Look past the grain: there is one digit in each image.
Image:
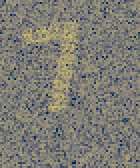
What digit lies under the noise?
7
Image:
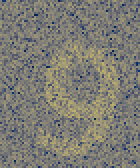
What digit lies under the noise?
9
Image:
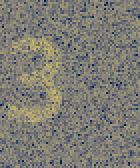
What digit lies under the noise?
3
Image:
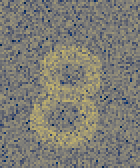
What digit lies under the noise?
8
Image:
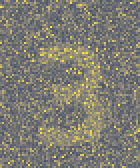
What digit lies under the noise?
3
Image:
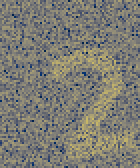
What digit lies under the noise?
2
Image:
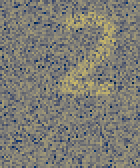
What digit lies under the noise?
2
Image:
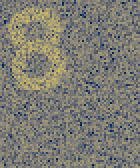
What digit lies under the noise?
8
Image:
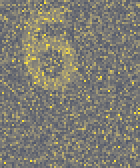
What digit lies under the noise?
6
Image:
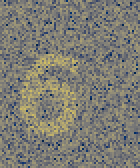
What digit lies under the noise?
6
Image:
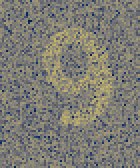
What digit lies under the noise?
9
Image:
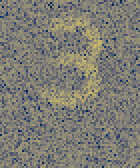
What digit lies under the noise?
3
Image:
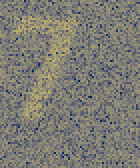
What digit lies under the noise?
7
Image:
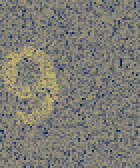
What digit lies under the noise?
9
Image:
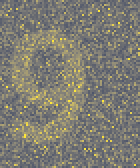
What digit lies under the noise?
9
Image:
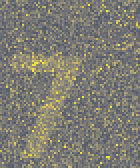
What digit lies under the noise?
7
